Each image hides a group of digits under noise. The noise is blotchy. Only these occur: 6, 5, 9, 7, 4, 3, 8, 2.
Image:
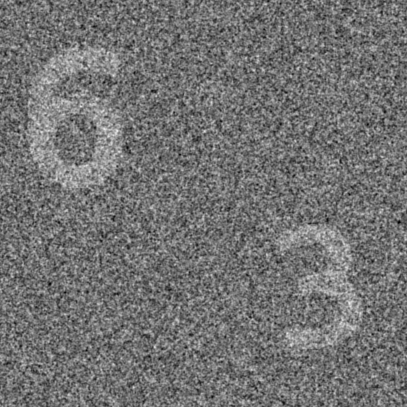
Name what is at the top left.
6
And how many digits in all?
2
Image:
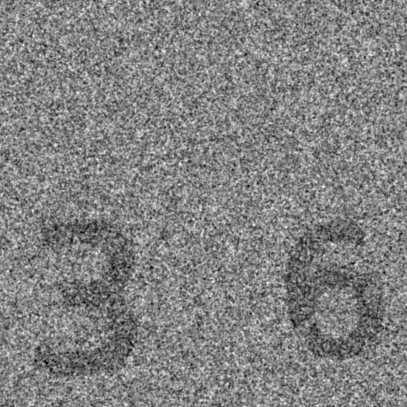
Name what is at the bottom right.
6
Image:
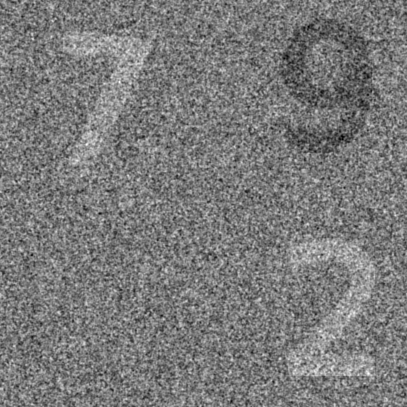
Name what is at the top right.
9
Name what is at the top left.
7
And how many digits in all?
3
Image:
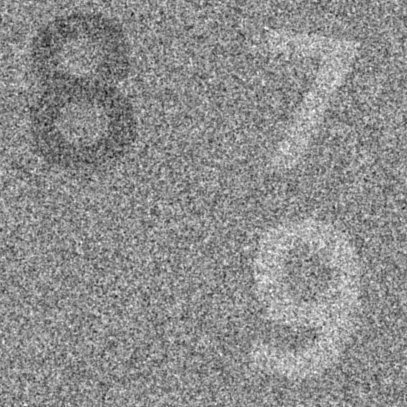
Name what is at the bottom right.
9
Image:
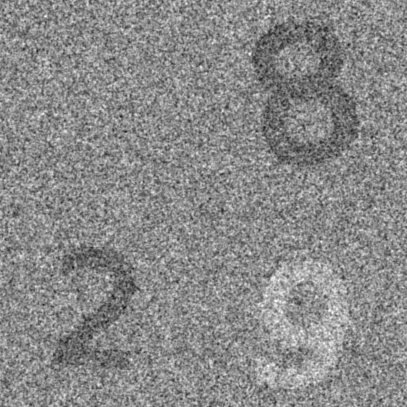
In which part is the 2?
bottom left
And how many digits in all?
3
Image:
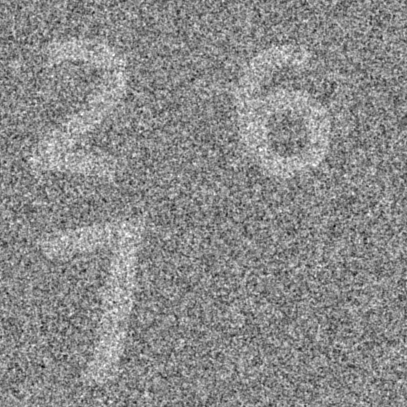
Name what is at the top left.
2
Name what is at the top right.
6
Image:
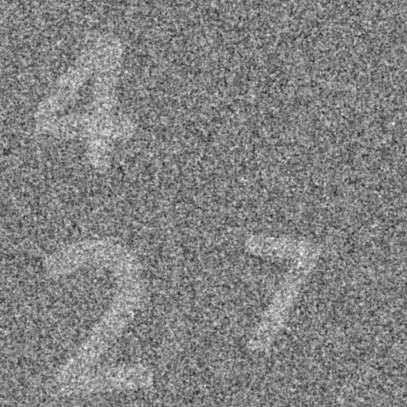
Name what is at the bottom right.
7
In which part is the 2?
bottom left
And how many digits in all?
3
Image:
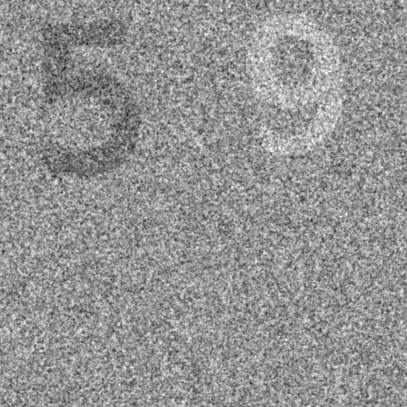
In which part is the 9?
top right
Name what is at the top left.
5
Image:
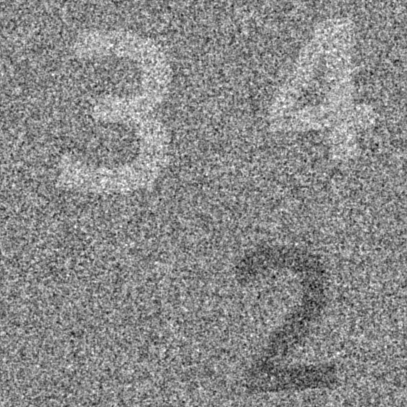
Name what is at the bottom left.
nothing
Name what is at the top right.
4
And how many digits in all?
3
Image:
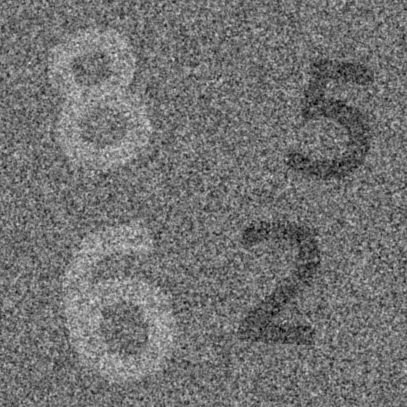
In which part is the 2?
bottom right
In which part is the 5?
top right
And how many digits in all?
4
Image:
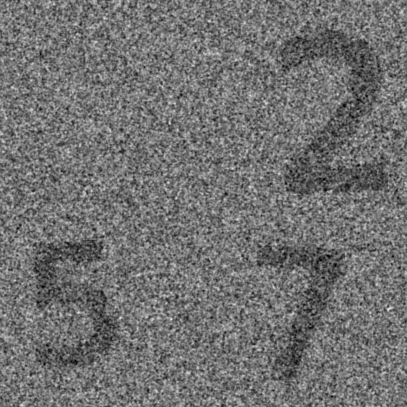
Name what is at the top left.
nothing
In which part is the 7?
bottom right
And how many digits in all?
3
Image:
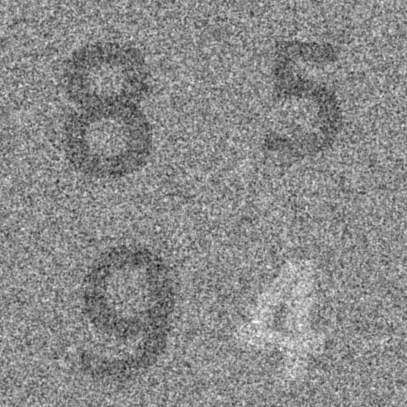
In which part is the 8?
top left
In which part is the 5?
top right
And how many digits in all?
4
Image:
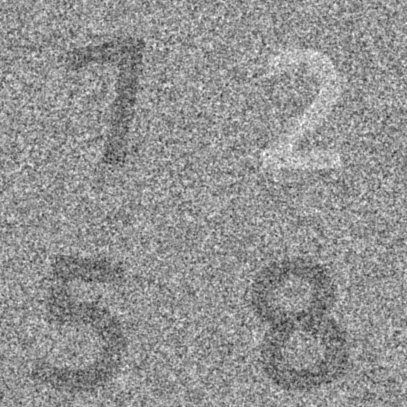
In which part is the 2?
top right
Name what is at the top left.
7
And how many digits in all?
4
